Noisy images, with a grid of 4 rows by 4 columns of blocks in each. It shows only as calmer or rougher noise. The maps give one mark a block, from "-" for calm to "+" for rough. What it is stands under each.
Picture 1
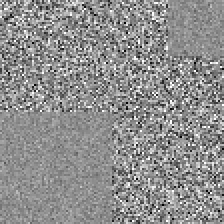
+ + + -
+ + + +
- - + +
- - + +
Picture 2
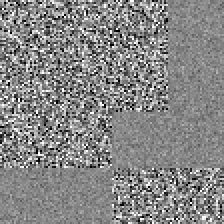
+ + + -
+ + + -
+ + - -
- - + +
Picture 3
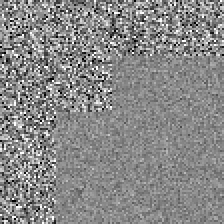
+ + + +
+ + - -
+ - - -
+ - - -
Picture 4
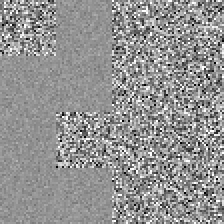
+ - + +
- - + +
- + + +
- - + +
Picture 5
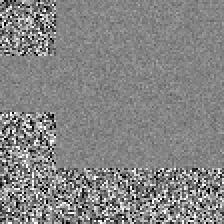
+ - - -
- - - -
+ - - -
+ + + +
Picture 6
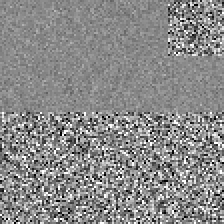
- - - +
- - - -
+ + + +
+ + + +
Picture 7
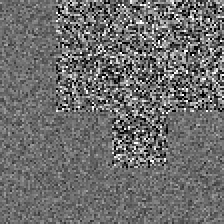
- + + +
- + + +
- - + -
- - - -
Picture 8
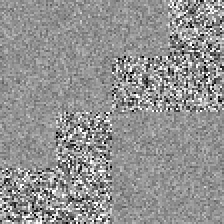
- - - +
- - + +
- + - -
+ + - -
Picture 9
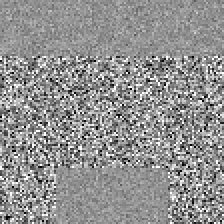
- - - -
+ + + +
+ + + +
+ - - +
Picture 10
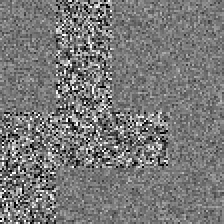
- + - -
- + - -
+ + + -
+ - - -
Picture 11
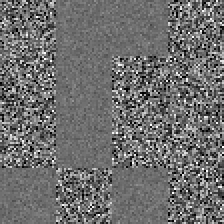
+ - - +
+ - + +
+ - + +
- + - +
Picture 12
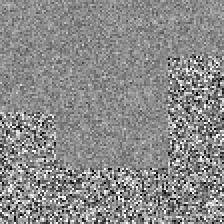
- - - -
- - - +
+ - - +
+ + + +
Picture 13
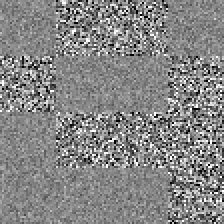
- + + -
+ - - +
- + + +
- - - +
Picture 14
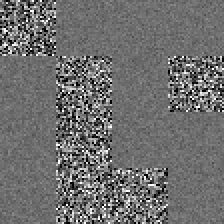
+ - - -
- + - +
- + - -
- + + -
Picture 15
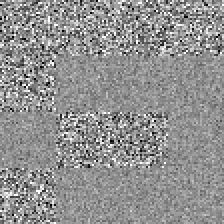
+ + + +
+ - - -
- + + -
+ - - -
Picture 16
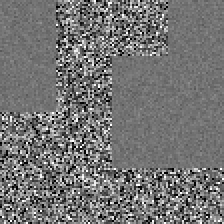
- + + -
- + - -
+ + - -
+ + + +
